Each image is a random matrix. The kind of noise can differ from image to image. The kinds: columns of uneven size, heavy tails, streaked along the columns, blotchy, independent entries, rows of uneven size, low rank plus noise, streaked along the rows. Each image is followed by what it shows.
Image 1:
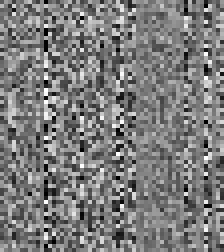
columns of uneven size
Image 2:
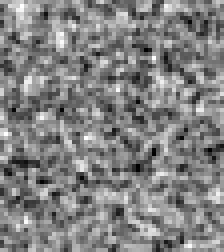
blotchy
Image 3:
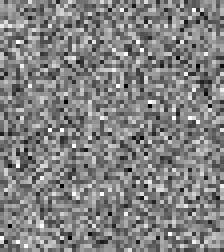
independent entries
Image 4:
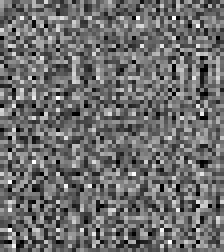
low rank plus noise
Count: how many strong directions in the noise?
five to eight
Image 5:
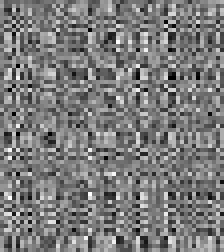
low rank plus noise
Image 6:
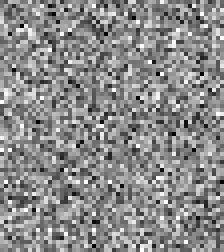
independent entries
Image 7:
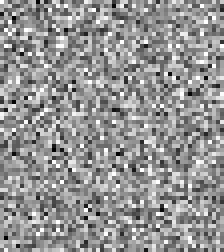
independent entries
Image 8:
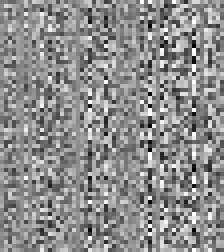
columns of uneven size
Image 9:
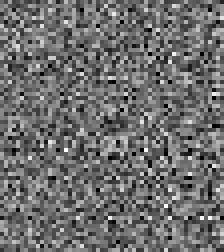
low rank plus noise
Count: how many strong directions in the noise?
five to eight
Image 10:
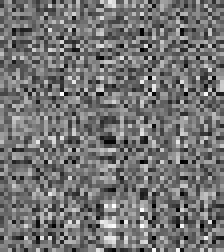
low rank plus noise
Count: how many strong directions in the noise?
three or four
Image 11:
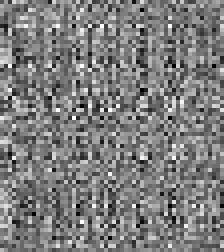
low rank plus noise
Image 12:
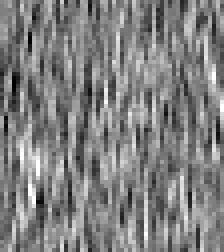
streaked along the columns
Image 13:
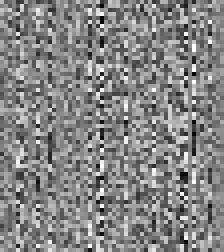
columns of uneven size
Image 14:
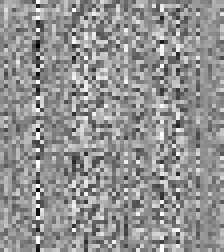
columns of uneven size
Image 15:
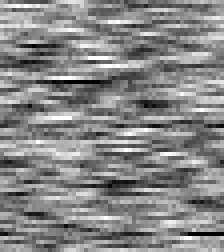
streaked along the rows
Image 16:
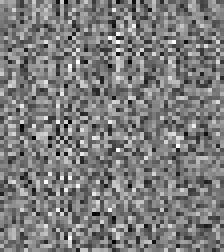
low rank plus noise
